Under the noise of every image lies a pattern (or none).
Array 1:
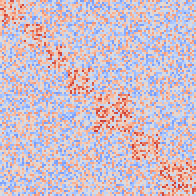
blocks along the diagonal
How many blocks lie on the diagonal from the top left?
7
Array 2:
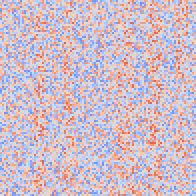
bands of columns
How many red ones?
5
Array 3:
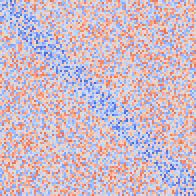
a diagonal band
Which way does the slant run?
top left to bottom right
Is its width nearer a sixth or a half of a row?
a sixth
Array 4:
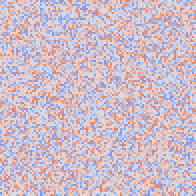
only noise
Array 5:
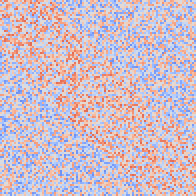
a diagonal band
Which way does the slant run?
top left to bottom right
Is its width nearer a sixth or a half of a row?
a half
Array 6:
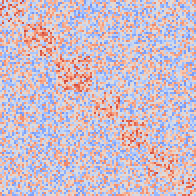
blocks along the diagonal
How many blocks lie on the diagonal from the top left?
7
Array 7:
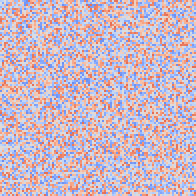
only noise
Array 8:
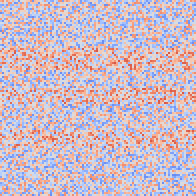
bands of rows
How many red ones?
3
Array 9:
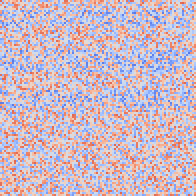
bands of rows
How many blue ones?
3
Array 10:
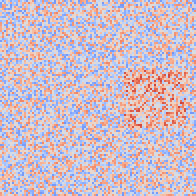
one block
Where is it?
middle right
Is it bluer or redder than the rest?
redder
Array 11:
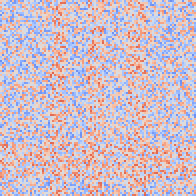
bands of rows crossing bands of columns
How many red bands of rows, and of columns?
1 and 3
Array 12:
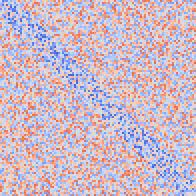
a diagonal band
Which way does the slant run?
top left to bottom right
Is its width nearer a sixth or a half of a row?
a sixth
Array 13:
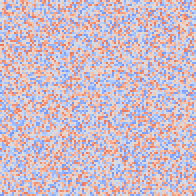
only noise
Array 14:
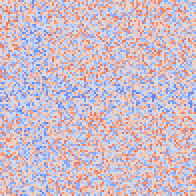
bands of rows crossing bands of columns
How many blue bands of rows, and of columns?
1 and 1
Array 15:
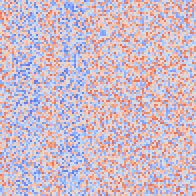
bands of columns
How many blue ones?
2
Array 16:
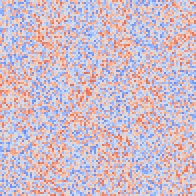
a checkerboard
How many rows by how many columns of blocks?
3 by 6
